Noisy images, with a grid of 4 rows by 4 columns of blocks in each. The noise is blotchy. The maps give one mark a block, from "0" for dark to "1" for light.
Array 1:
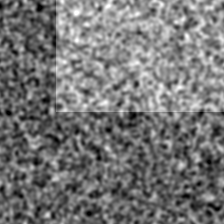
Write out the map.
0 1 1 1
0 1 1 1
0 0 0 0
0 0 0 0
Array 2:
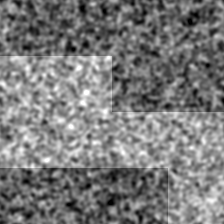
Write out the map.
0 0 0 0
1 1 0 0
1 1 1 1
0 0 0 1
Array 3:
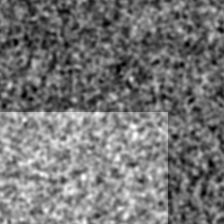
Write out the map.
0 0 0 0
0 0 0 0
1 1 1 0
1 1 1 0
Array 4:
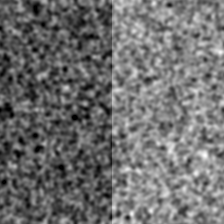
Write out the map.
0 0 1 1
0 0 1 1
0 0 1 1
0 0 1 1
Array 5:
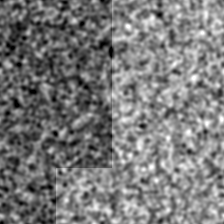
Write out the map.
0 0 1 1
0 0 1 1
0 0 1 1
0 1 1 1
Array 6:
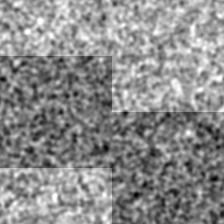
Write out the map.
1 1 1 1
0 0 1 1
0 0 0 0
1 1 0 0
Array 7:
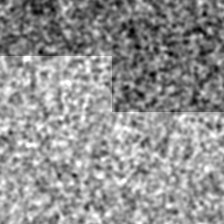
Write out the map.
0 0 0 0
1 1 0 0
1 1 1 1
1 1 1 1
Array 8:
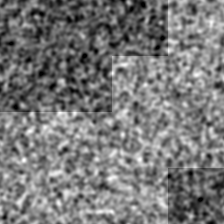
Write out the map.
0 0 0 1
0 0 1 1
1 1 1 1
1 1 1 0
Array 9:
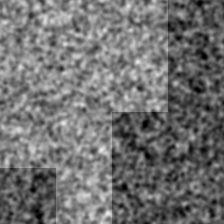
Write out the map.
1 1 1 0
1 1 1 0
1 1 0 0
0 1 0 0
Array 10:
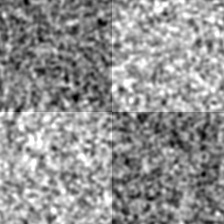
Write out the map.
0 0 1 1
0 0 1 1
1 1 0 0
1 1 0 0
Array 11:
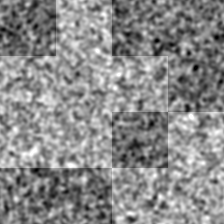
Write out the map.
0 1 0 0
1 1 1 0
1 1 0 1
0 0 1 1
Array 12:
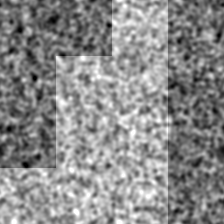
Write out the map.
0 0 1 0
0 1 1 0
0 1 1 0
1 1 1 0
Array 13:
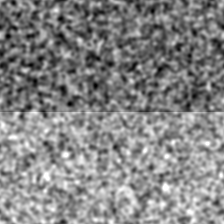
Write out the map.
0 0 0 0
0 0 0 0
1 1 1 1
1 1 1 1
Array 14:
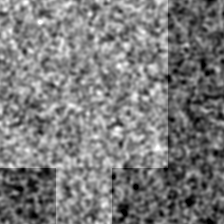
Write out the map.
1 1 1 0
1 1 1 0
1 1 1 0
0 1 0 0
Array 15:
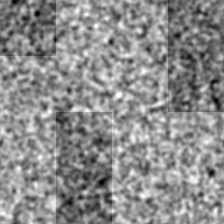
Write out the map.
0 1 1 0
1 1 1 0
1 0 1 1
1 0 1 1
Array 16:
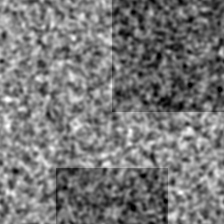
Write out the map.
1 1 0 0
1 1 0 0
1 1 1 1
1 0 0 1
